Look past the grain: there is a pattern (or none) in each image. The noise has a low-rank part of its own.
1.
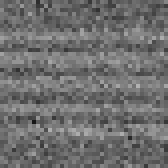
bands of rows
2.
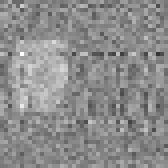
one block
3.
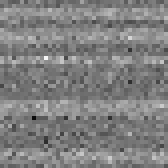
bands of rows
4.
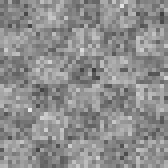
a checkerboard
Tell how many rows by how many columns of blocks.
6 by 5
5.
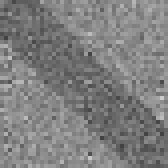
a diagonal band
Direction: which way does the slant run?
top left to bottom right
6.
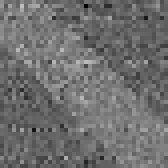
a diagonal band
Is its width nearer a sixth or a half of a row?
a half
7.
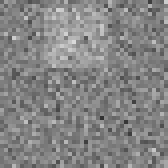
one block
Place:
top middle
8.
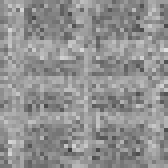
bands of rows crossing bands of columns
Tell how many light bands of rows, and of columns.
3 and 3
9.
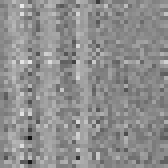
bands of columns
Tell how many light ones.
3
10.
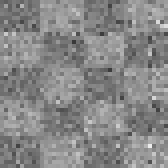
a checkerboard
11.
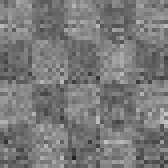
a checkerboard
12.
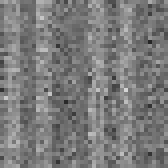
bands of columns
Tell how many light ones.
4
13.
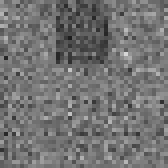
one block
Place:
top middle
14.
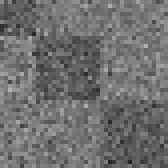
blocks along the diagonal
